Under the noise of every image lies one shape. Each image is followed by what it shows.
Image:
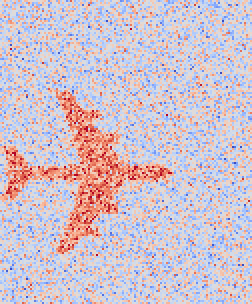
airplane
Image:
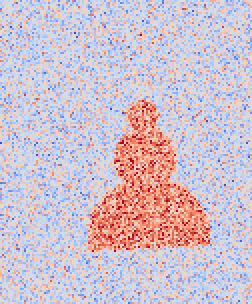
chess pawn
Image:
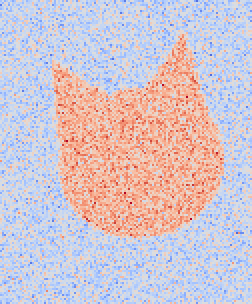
cat's head
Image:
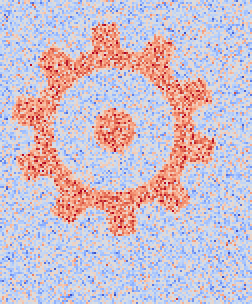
gear
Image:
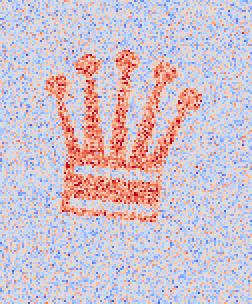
chess queen
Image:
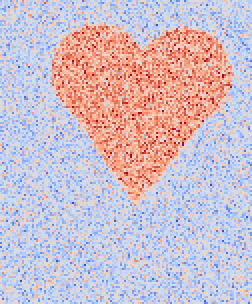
heart
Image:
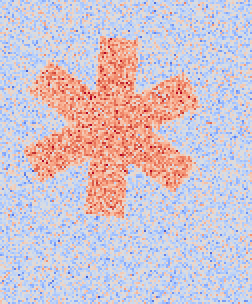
asterisk
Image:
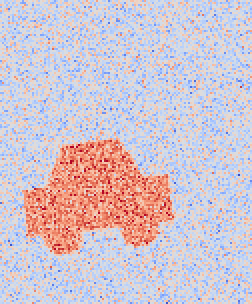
car
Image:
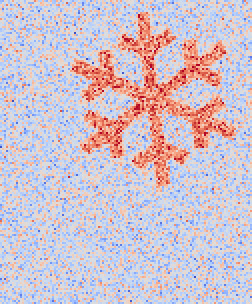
snowflake
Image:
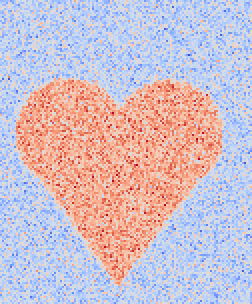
heart
